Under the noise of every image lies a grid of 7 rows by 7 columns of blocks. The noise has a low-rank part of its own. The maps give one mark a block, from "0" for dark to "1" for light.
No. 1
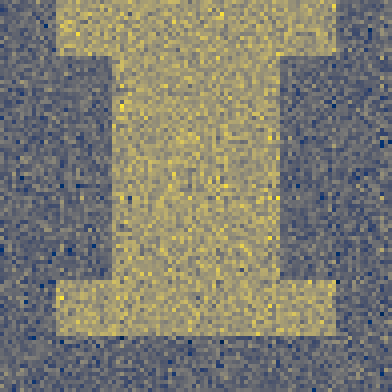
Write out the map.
0 1 1 1 1 1 0
0 0 1 1 1 0 0
0 0 1 1 1 0 0
0 0 1 1 1 0 0
0 0 1 1 1 0 0
0 1 1 1 1 1 0
0 0 0 0 0 0 0
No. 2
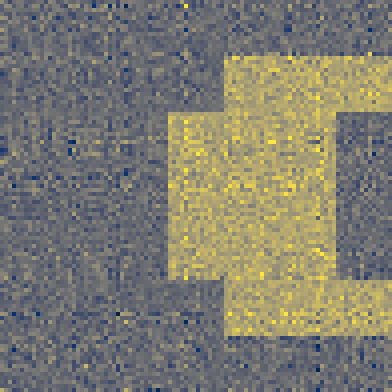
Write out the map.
0 0 0 0 0 0 0
0 0 0 0 1 1 1
0 0 0 1 1 1 0
0 0 0 1 1 1 0
0 0 0 1 1 1 0
0 0 0 0 1 1 1
0 0 0 0 0 0 0
